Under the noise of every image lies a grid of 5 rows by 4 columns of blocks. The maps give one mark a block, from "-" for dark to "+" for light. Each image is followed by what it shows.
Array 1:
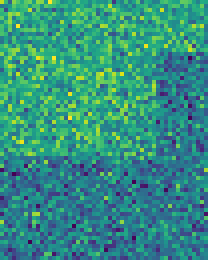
+ + + +
+ + + -
+ + + -
- - - -
- - - -
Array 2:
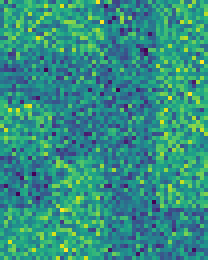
+ + - +
- - - +
+ - - +
- + - +
+ + - -
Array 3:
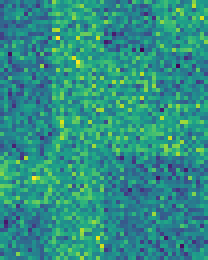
- + - +
- + + -
- + + +
+ + - -
- + - -
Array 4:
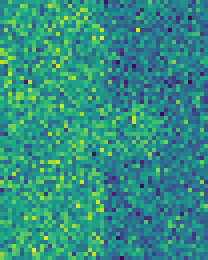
+ + - -
+ + - -
+ + + -
+ + - -
+ + - -
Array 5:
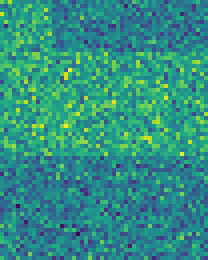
+ - - -
+ + + +
+ + + +
- - - -
- - - -
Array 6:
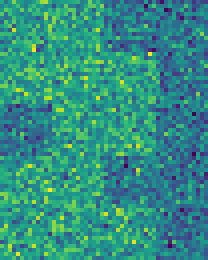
+ + - -
+ + + -
- + + -
+ + - -
+ + + -
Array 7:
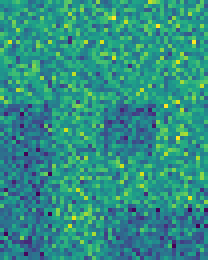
+ + + +
+ + + +
- + - +
- + + +
- + - -
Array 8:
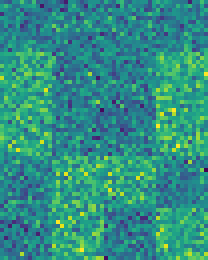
- - - -
+ - - +
+ - - +
- + + -
- + - +
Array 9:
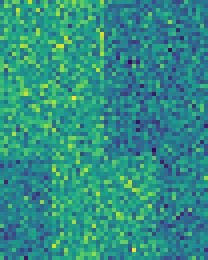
+ + - -
+ + - -
+ + - -
- + + -
- + + -
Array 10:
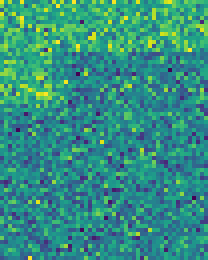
+ + + +
+ - - -
- - - -
- - - -
- - - -
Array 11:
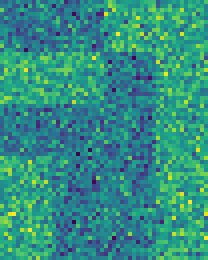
- - + +
+ + - +
- - - +
+ - - +
+ - - +
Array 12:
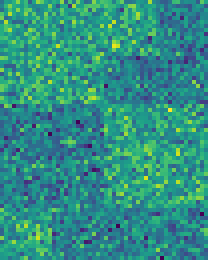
+ + + -
+ + - -
- - + +
- - + +
+ - - -
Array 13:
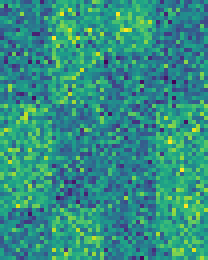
- + + -
- + - -
+ - - +
+ - - +
- + - +
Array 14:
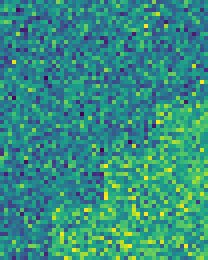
- - - -
- - - -
- - - +
- - + +
- + + +
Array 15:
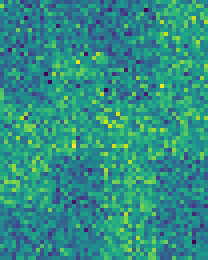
- - - +
- + - +
+ + + +
+ - + -
- - + -
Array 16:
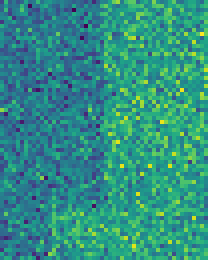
- - + +
- - + +
- - + +
- - + +
- + + +
